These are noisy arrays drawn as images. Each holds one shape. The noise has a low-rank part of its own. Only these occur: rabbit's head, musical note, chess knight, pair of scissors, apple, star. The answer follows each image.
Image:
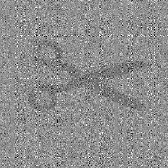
pair of scissors
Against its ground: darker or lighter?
darker
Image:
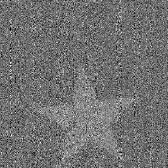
star
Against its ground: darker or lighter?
lighter
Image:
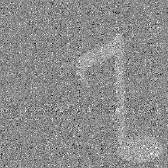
musical note
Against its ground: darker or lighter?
lighter
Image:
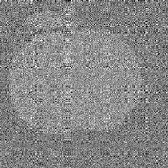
apple
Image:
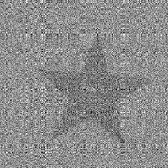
star
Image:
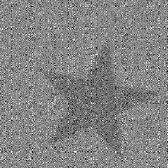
star
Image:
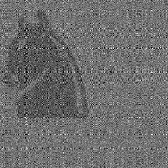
chess knight
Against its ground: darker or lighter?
darker
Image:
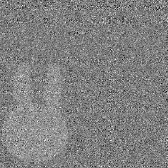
rabbit's head
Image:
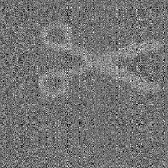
pair of scissors
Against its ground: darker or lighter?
lighter
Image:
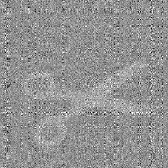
pair of scissors
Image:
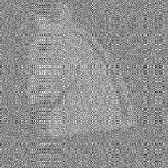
chess knight
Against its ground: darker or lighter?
lighter
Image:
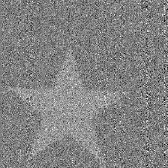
star
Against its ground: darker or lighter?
lighter
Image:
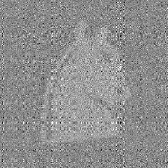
chess knight
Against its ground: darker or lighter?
lighter
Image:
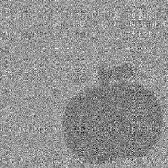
apple
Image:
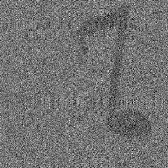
musical note
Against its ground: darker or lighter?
darker
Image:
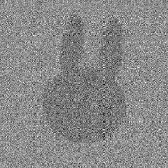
rabbit's head
